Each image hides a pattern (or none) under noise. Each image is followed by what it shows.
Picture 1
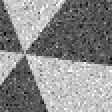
spokes from one point
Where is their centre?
middle left
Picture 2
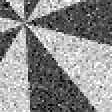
spokes from one point
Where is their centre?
top left
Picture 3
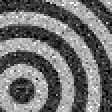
rings round one point
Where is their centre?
bottom left
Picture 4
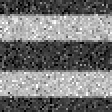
horizontal stripes
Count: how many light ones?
2
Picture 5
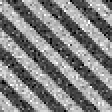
diagonal stripes
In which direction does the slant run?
top left to bottom right
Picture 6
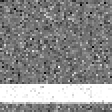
one horizontal stripe
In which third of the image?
bottom
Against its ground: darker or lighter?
lighter
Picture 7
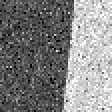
a sharp edge
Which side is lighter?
right
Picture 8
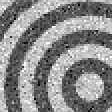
rings round one point
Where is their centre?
bottom right
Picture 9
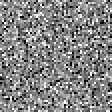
only noise
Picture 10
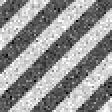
diagonal stripes
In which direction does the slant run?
bottom left to top right
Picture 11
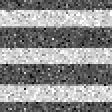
horizontal stripes
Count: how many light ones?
3
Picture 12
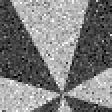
spokes from one point
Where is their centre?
bottom middle
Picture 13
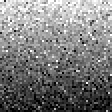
a smooth slope
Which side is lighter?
top
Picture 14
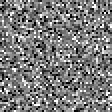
only noise
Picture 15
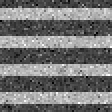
horizontal stripes
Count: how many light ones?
4
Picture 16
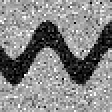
a wavy band
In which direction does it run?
left to right
